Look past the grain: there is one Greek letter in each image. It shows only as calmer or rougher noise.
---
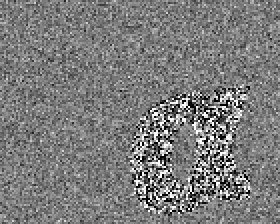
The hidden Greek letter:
alpha
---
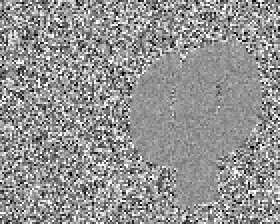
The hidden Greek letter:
phi
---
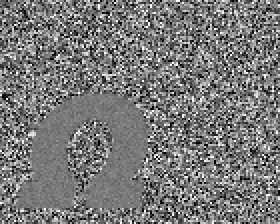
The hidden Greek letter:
omega
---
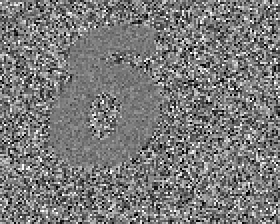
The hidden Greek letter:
delta
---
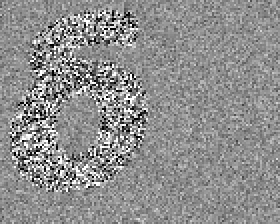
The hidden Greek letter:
delta
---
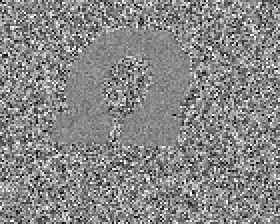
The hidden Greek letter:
omega
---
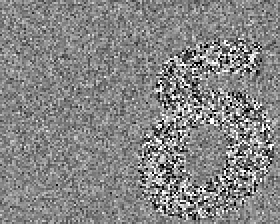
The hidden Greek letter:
delta
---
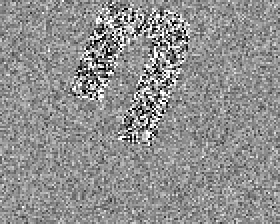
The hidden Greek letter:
eta
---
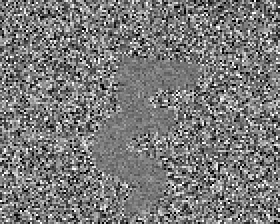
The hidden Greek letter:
xi
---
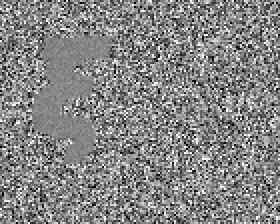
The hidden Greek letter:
xi
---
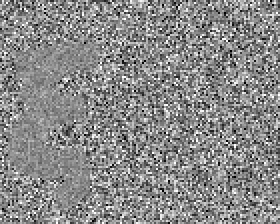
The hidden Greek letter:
xi
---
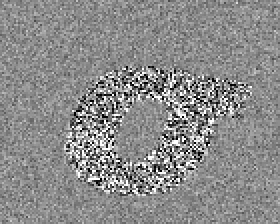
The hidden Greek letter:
sigma
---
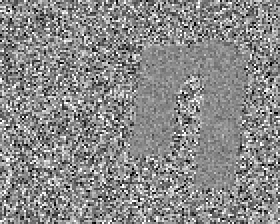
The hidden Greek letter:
eta
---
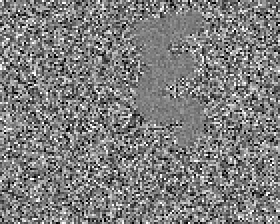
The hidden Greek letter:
xi
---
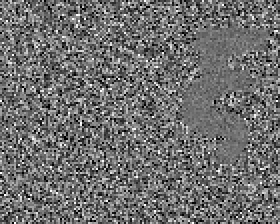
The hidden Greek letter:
xi
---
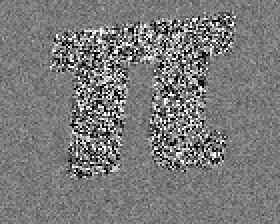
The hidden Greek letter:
pi
